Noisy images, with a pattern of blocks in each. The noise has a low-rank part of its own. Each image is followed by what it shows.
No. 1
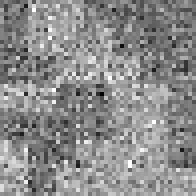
no symmetry
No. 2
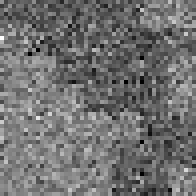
no symmetry
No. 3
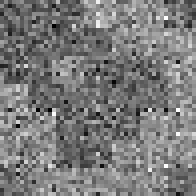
mirrored about the diagonal from the top left
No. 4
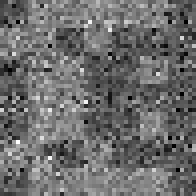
top and bottom mirror each other
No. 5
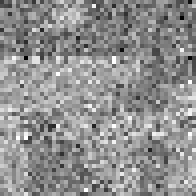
no symmetry
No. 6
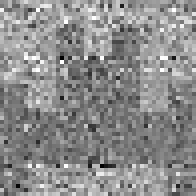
left and right mirror each other
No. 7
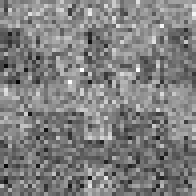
left and right mirror each other
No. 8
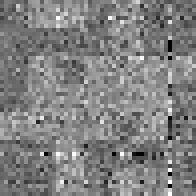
the same after a half turn
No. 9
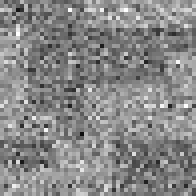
no symmetry
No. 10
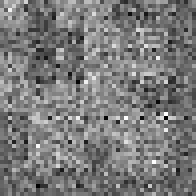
mirrored about the diagonal from the top left
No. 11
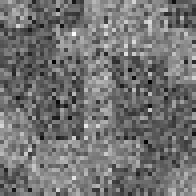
the same after a half turn
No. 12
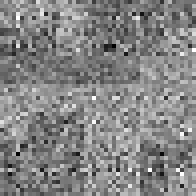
no symmetry
